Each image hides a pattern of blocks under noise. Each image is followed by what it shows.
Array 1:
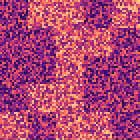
the same after a half turn
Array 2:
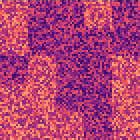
no symmetry
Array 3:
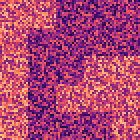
no symmetry
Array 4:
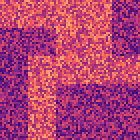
no symmetry
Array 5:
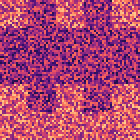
left and right mirror each other
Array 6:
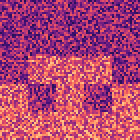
left and right mirror each other
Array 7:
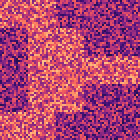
top and bottom mirror each other
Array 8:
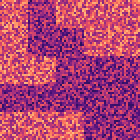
no symmetry
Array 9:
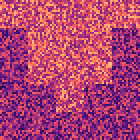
left and right mirror each other
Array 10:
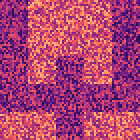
left and right mirror each other
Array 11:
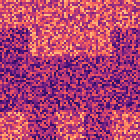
left and right mirror each other
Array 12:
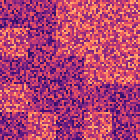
mirrored about the diagonal from the bottom left
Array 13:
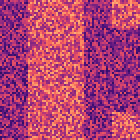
top and bottom mirror each other
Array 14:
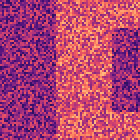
top and bottom mirror each other
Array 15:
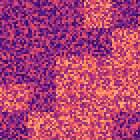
mirrored about the diagonal from the top left
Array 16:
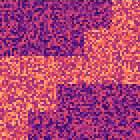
the same after a half turn
